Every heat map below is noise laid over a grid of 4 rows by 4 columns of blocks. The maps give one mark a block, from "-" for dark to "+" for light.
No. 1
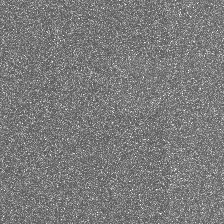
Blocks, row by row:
- - - +
- - + +
- - - +
- - - +
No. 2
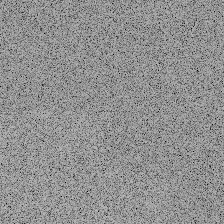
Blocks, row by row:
- - - -
- - - -
+ + - -
+ + + -
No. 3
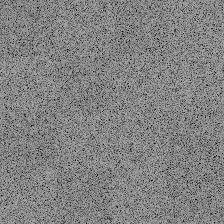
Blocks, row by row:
- + - +
+ - + +
- + + -
+ - + -
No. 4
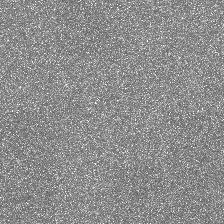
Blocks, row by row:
+ - + +
+ + + +
- + + -
- + - -
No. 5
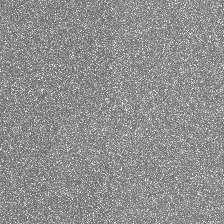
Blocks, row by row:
- - + +
- - + +
- + + +
- - + +
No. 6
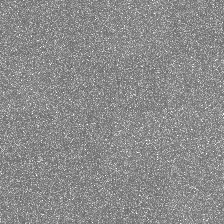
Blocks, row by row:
- - + -
+ - - +
- - + +
- - - +
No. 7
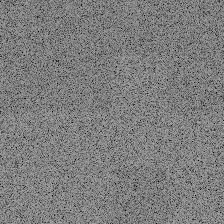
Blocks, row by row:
- - - -
- - + -
+ + + +
+ + - +
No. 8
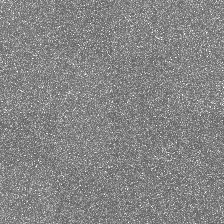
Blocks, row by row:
+ - + +
+ + - +
- + - -
+ - - -
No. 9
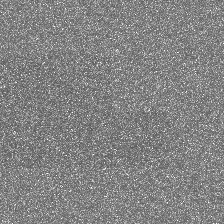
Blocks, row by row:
+ + + +
- - + +
- - - +
+ + + +
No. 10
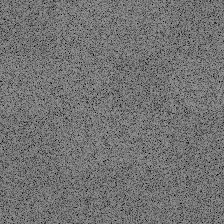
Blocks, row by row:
- + + -
+ + - +
- + + -
- - - -
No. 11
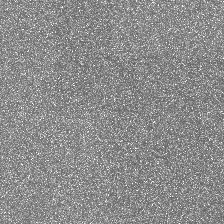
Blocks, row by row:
+ - + +
+ - - -
+ + - -
+ + - -
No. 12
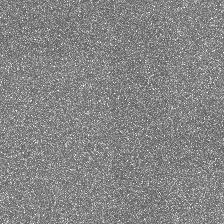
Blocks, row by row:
- - - +
+ + - +
+ + - -
+ + - +
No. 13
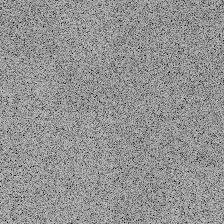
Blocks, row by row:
- + - -
+ - - -
+ + - -
+ + - +
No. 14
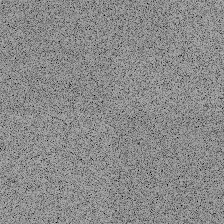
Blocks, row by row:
- - - +
- - + +
+ + - -
+ + - -
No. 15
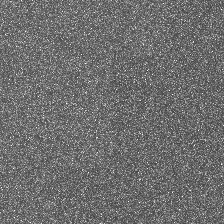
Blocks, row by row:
+ + + -
+ + - -
+ + - -
+ - - -
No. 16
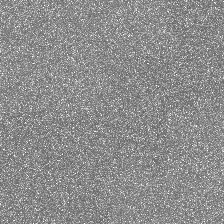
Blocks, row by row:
+ + + -
+ + - -
- - - +
- - + +
